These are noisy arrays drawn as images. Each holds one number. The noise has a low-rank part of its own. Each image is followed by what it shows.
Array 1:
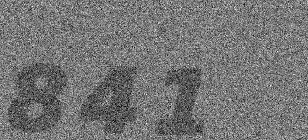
841
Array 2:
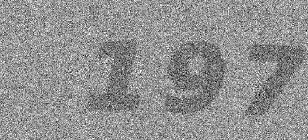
197
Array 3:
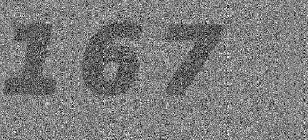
167
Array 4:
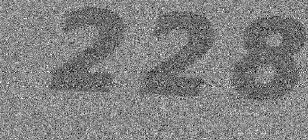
228
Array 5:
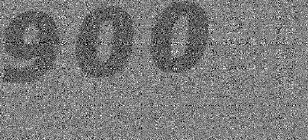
900
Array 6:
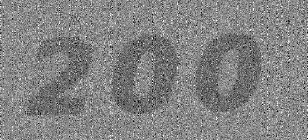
200
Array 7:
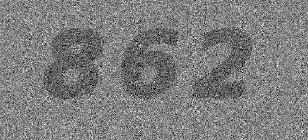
862
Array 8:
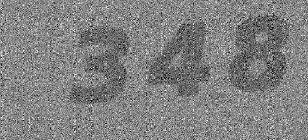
348
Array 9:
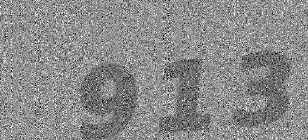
913
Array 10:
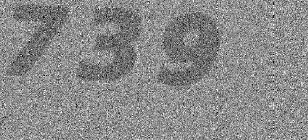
739
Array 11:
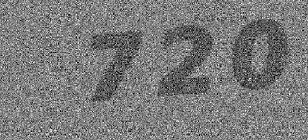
720
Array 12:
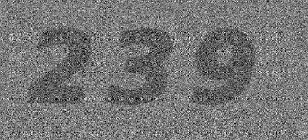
239
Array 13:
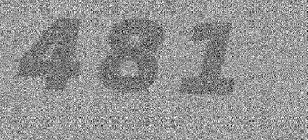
481
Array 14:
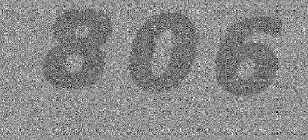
806
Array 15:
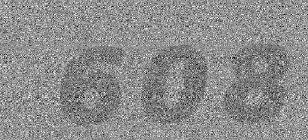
608
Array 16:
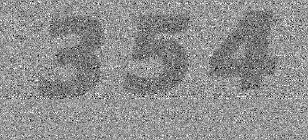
354
